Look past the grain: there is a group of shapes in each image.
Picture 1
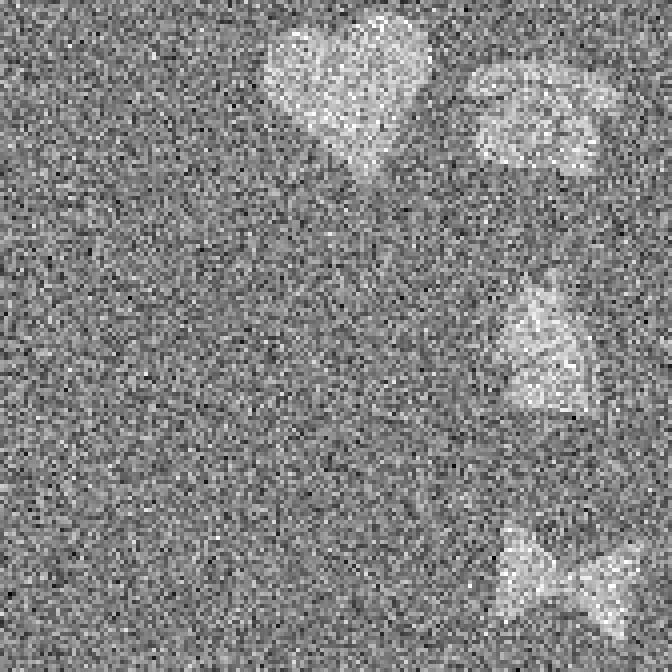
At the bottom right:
bow tie
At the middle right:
chess knight
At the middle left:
nothing
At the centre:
nothing
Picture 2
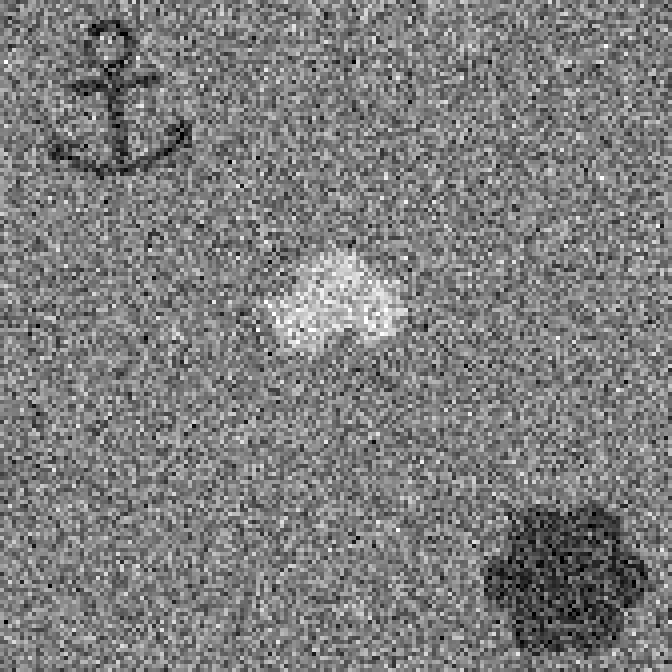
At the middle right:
nothing
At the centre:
car
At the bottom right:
flower
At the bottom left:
nothing
